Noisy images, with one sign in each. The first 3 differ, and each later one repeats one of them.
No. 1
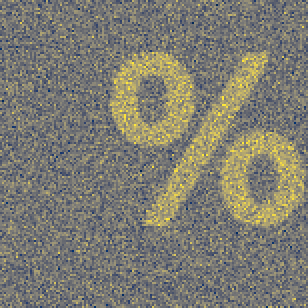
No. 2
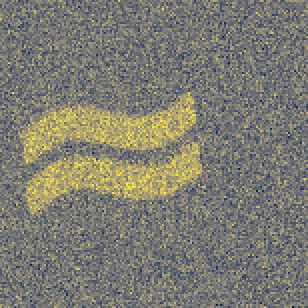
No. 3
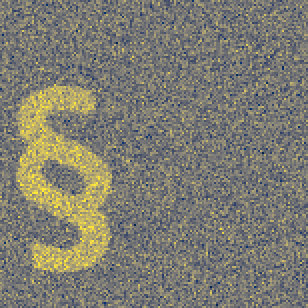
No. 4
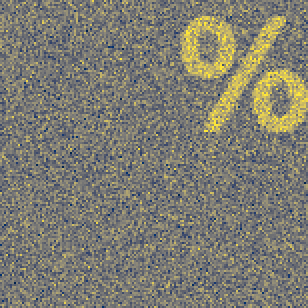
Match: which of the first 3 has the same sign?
1
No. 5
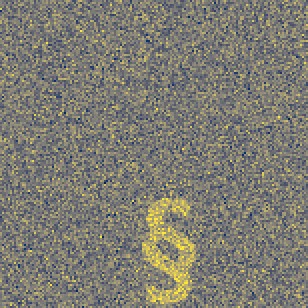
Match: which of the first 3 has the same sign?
3
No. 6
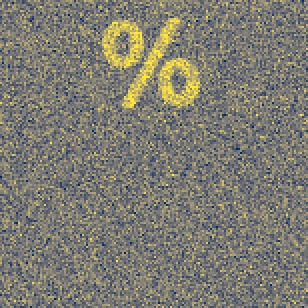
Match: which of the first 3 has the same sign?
1
